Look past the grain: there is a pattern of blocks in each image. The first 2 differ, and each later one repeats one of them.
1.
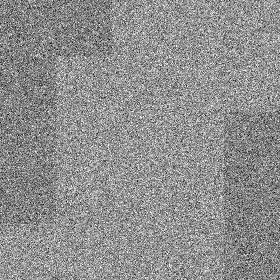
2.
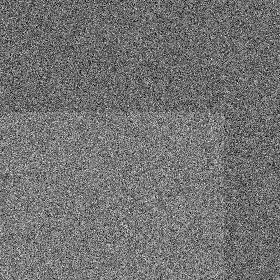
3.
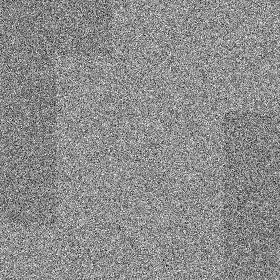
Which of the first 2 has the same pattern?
1
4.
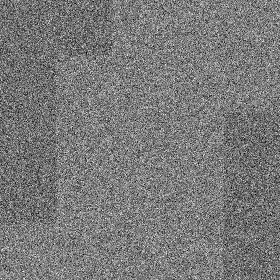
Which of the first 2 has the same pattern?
1
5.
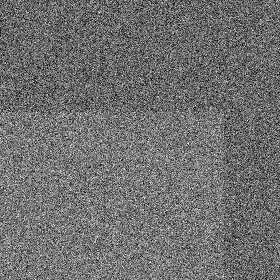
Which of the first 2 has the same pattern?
2
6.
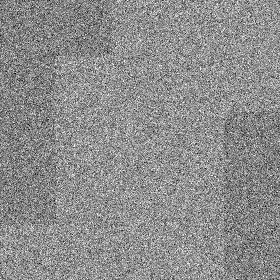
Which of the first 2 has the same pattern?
1
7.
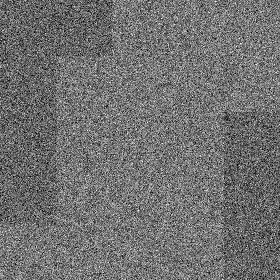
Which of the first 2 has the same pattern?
1
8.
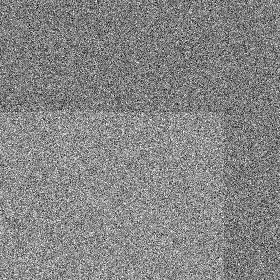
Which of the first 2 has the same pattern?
2
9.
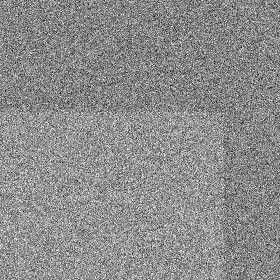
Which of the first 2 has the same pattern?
2
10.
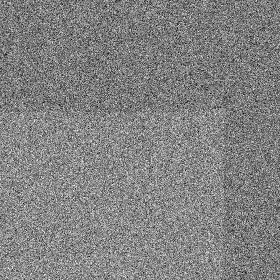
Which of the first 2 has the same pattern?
2
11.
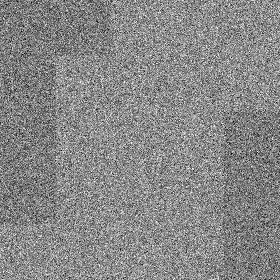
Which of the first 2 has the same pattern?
1
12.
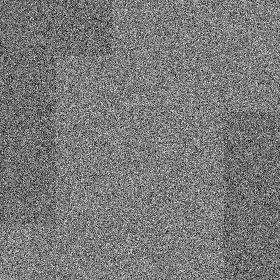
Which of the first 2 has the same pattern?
1
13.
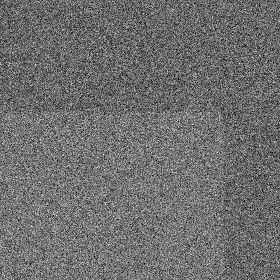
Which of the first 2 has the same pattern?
2
